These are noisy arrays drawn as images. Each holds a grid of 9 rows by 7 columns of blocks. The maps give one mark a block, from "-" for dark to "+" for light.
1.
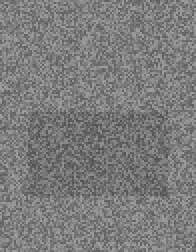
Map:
+ + + + + + +
+ + + + + + +
+ + + + + + +
+ + + + + + +
+ - - - - - +
+ - - - - - +
+ - - - - - +
+ + + + + + +
+ + + + + + +
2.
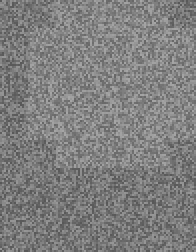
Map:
- - + + + + -
- + + + + + +
- + + + + + +
- + + + + + +
- + + + + + +
- - + + + + -
- - - - - - -
- - - - - - -
- - - - - - -
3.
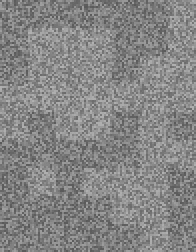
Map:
- - - - - - +
- + + + - - +
- + + + - + +
+ + + + + + +
+ - + + - + -
- - - - - + +
- + - + + + -
- - - - + + -
- - - - - + -
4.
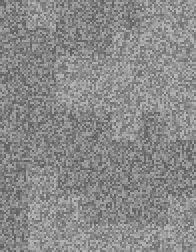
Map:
- + - - - + +
- - - - + + +
- - + + + + +
- - + + + + +
- - - - + - +
- - - - - - -
- + - - - - -
- + + - - - +
- + + + + + +
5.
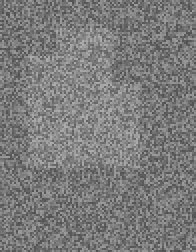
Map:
- - - - - - -
- - + + - - -
- + + + - - -
- + + + + - -
- + + + + - -
- + + + + - -
- - - - - - -
- - - - - - -
- - - - - - -
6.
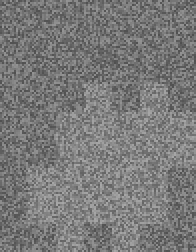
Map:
- - - - - - -
- - - - - - -
- - - - - - -
- - - + - + -
- - + + + + +
- - + + + + +
- + + + + + -
- + + + + + -
- - + - + - -
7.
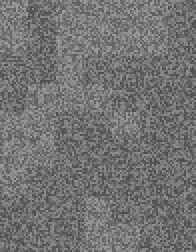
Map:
+ - + + + + -
+ - + + + + -
- - + - - - -
- + + + - - -
+ + - - + - -
+ + - - - - -
+ - - - - - -
- - - + - - -
- - - + + - -
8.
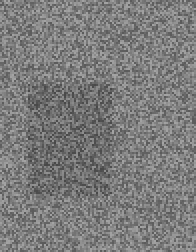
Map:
+ + + + + + +
+ + + + + + +
+ + + + + + +
+ - - - + + +
+ - - - + + +
+ - - - + + +
+ - - - + + +
+ + + + + + +
+ + + + + + +
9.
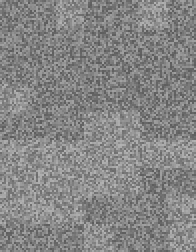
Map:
- - + - - + -
- - - - - - -
- - - - - - -
+ - - - - - -
- - - + + - -
+ + + + + + +
+ + + + + - -
+ + + - - - +
- - - + - - +
